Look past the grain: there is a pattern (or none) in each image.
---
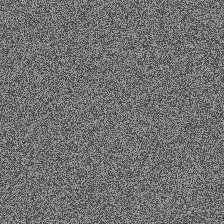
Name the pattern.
only noise
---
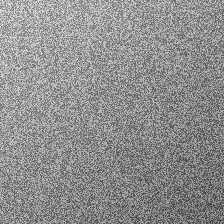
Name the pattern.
a smooth slope
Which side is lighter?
top left
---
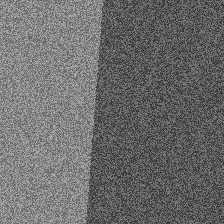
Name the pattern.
a sharp edge
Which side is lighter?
left
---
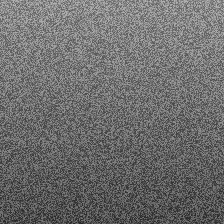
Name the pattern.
a smooth slope
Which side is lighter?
top
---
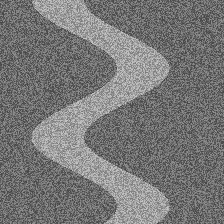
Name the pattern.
a wavy band
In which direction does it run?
top to bottom
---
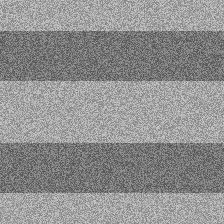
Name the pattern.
horizontal stripes
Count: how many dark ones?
2
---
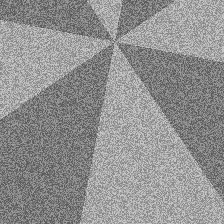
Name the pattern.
spokes from one point
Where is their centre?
top middle
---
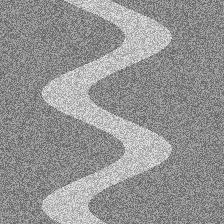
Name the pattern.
a wavy band
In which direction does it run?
top to bottom
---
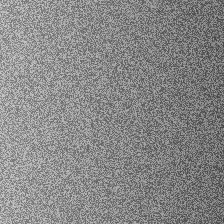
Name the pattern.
a smooth slope
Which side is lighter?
left
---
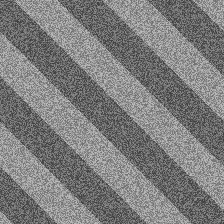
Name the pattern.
diagonal stripes
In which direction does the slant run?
top left to bottom right
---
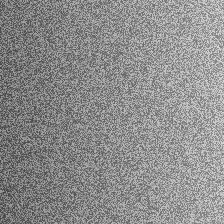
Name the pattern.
a smooth slope
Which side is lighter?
right
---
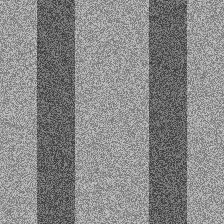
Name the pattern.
vertical stripes
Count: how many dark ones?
2
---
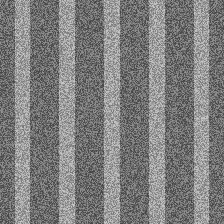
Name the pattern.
vertical stripes
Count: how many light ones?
5
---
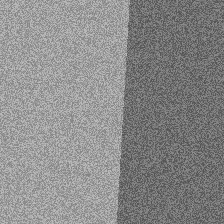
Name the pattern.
a sharp edge
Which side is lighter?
left
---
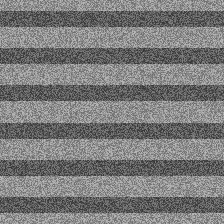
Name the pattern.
horizontal stripes
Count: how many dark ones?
6
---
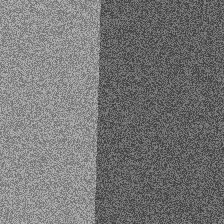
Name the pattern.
a sharp edge
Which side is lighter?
left
